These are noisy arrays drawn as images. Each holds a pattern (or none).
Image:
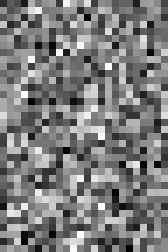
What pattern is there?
only noise
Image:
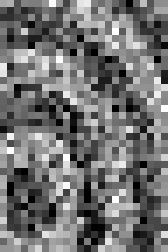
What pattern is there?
rings round one point
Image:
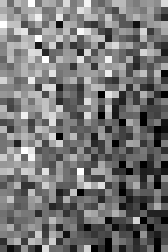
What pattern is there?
a smooth slope
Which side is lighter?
top left
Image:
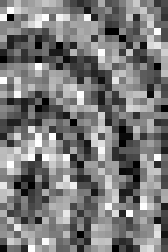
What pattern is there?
rings round one point
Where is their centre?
bottom left
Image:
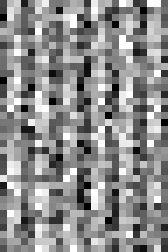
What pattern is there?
vertical stripes
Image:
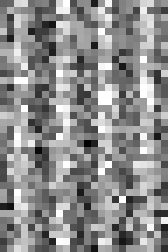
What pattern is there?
vertical stripes
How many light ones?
4
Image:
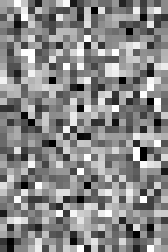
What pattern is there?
only noise
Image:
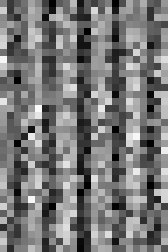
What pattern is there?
vertical stripes
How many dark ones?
5
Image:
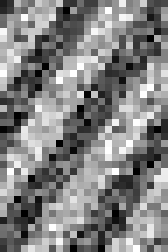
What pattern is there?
diagonal stripes
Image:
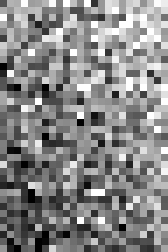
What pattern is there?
a smooth slope
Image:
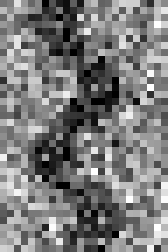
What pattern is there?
a wavy band
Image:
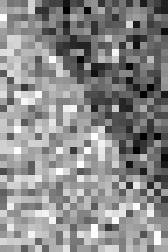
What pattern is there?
a sharp edge
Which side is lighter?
bottom left
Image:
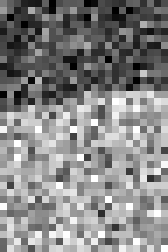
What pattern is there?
a sharp edge
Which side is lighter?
bottom
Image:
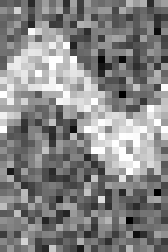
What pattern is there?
a wavy band
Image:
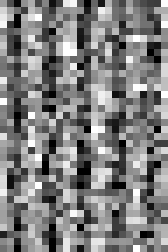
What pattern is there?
vertical stripes
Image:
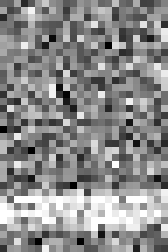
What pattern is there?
one horizontal stripe
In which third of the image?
bottom
